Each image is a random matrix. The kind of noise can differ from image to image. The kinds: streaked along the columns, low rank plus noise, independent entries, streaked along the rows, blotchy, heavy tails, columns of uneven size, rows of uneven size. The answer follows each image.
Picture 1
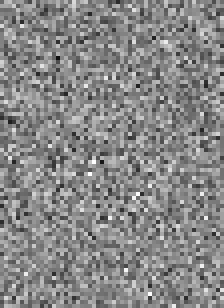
independent entries
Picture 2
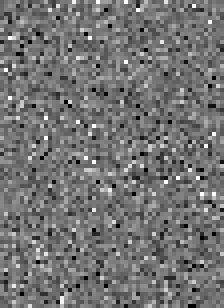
heavy tails
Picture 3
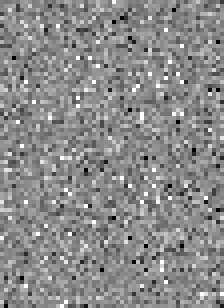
heavy tails
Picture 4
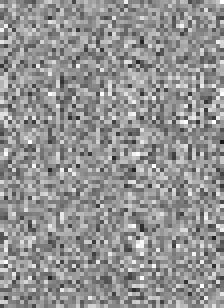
low rank plus noise
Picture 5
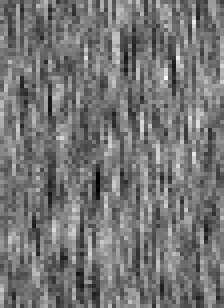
streaked along the columns
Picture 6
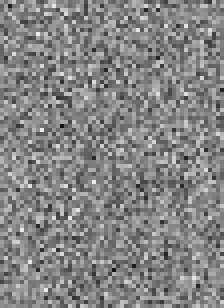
independent entries
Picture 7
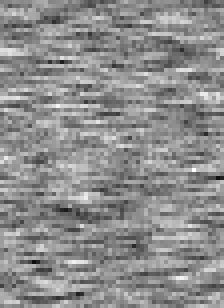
streaked along the rows
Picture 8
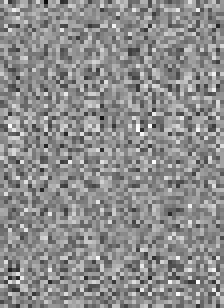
low rank plus noise
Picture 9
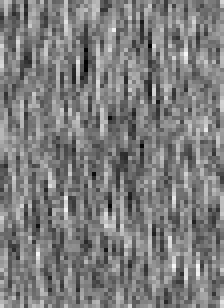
streaked along the columns
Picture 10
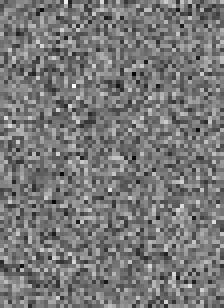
independent entries
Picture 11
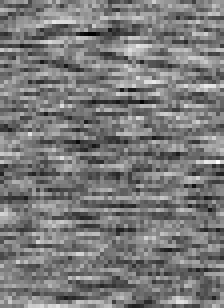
streaked along the rows
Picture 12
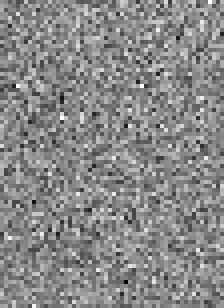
independent entries
